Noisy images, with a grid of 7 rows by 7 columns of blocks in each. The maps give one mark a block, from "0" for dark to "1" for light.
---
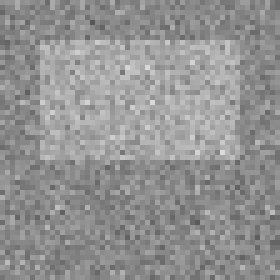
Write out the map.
0000000
0111110
0111110
0111110
0000000
0000000
0000000
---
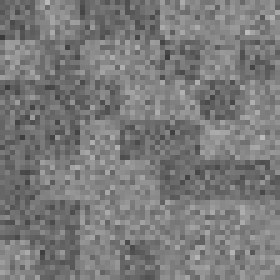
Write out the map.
0100111
1011010
0001101
0010011
0111000
0011111
1010111
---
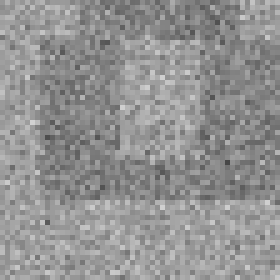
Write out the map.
1100001
1001100
1001100
1001100
1000000
1111111
1111111
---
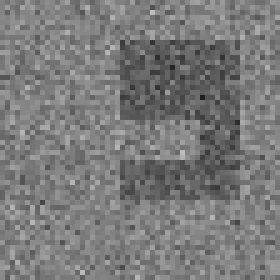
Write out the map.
1111111
1110001
1110001
1111101
1110001
1111111
1111111
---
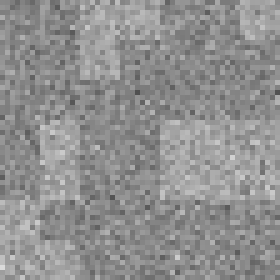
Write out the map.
0011001
0010000
0000000
0100111
0100111
1000000
1100000
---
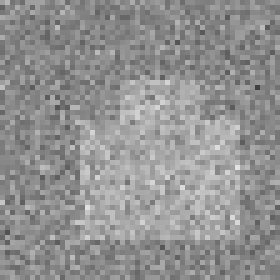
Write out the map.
0000000
0000000
0001100
0011110
0011110
0011110
0000000
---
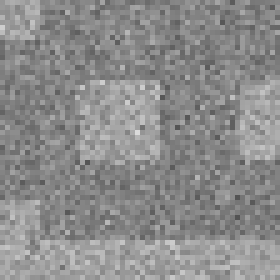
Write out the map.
1000000
0000000
0011001
0011001
0000000
1000000
1111111
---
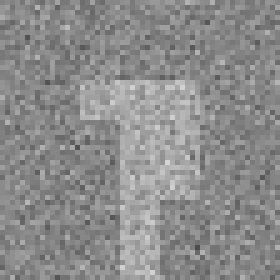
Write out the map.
0000000
0000000
0011100
0001100
0001100
0001000
0001000
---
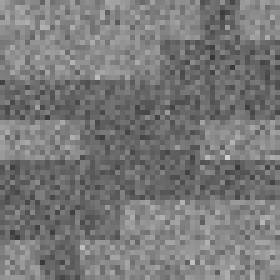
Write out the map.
1111101
1111000
0000000
1100011
0000000
0001111
1011111
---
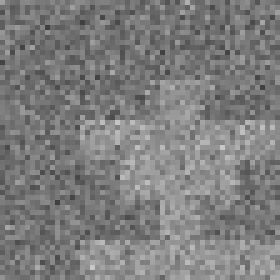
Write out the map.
0000000
0000000
0000100
0011111
0001110
0000100
0011111
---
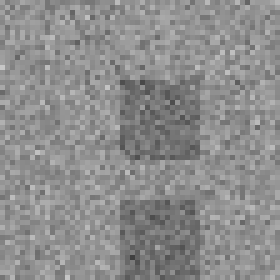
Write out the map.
1111111
1111111
1110011
1110011
1111111
1110011
1110011
